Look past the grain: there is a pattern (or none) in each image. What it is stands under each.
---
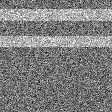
bands of rows
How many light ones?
2
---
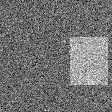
one block
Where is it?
middle right
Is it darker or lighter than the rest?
lighter
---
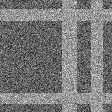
bands of rows crossing bands of columns
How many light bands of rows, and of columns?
2 and 2
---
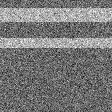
bands of rows
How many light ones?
2
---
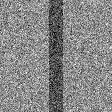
one band of columns
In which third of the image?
middle
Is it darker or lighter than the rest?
darker
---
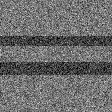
bands of rows
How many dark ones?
2
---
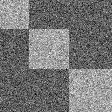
blocks along the diagonal
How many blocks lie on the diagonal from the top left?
3
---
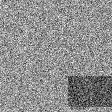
one block
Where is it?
bottom right
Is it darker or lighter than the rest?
darker
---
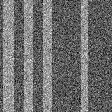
bands of columns
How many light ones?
4
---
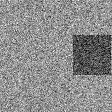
one block
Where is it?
middle right
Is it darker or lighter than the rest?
darker
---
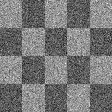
a checkerboard
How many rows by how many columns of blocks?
4 by 5
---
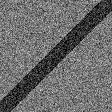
a diagonal band
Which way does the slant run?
bottom left to top right
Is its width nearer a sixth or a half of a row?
a sixth
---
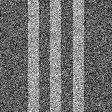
bands of columns
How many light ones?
3
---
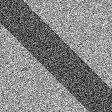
a diagonal band
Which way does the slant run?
top left to bottom right
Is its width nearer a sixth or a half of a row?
a half
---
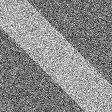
a diagonal band
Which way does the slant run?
top left to bottom right
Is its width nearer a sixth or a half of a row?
a half
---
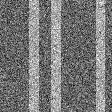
bands of columns
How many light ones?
3
